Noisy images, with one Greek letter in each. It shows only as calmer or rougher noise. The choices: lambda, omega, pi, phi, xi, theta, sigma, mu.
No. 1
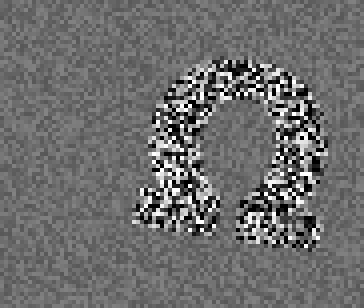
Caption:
rough omega
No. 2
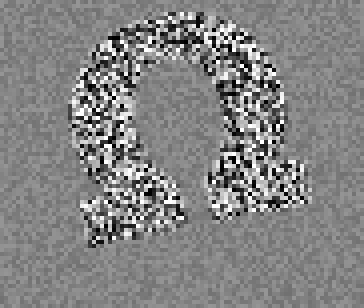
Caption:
rough omega
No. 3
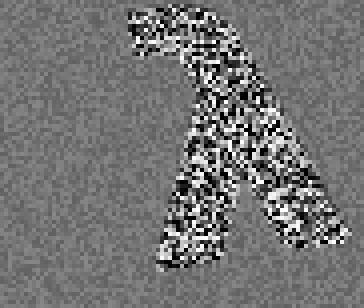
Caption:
rough lambda
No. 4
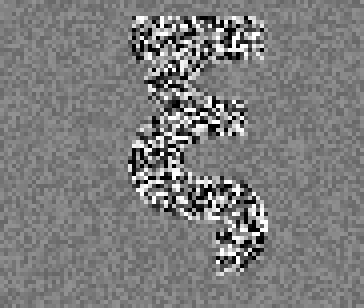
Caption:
rough xi
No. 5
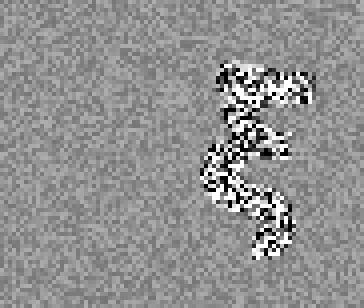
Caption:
rough xi
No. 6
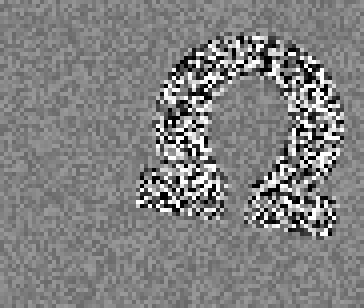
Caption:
rough omega
